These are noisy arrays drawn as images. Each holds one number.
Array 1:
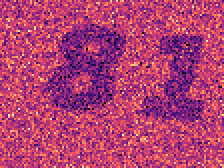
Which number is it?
81
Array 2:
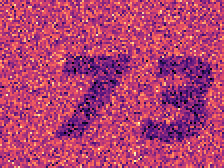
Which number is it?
73
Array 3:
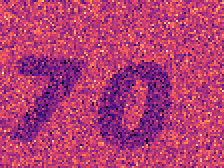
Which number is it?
70
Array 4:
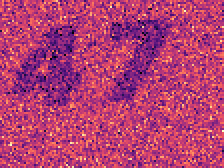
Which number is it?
47
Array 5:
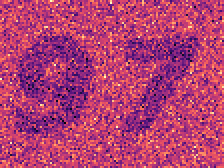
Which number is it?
97
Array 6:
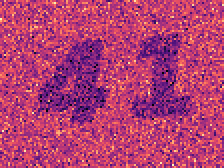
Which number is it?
41
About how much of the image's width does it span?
two thirds
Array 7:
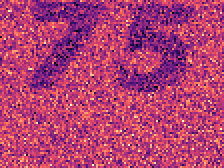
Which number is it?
75
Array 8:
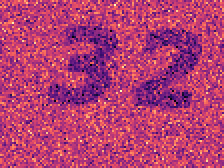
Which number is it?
32
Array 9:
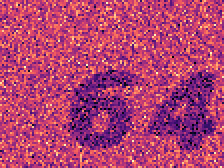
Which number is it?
64
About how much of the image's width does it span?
two thirds
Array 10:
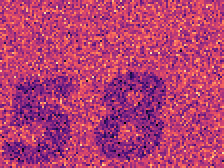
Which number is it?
58
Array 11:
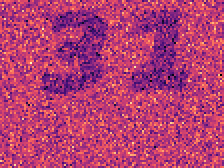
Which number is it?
31
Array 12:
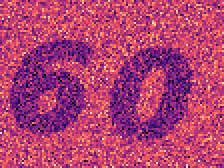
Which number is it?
60
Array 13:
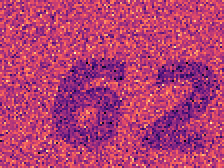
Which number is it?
62
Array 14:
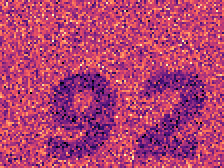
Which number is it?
92
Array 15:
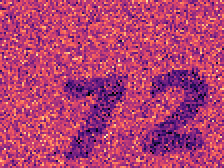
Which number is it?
72
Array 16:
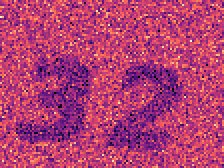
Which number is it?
32
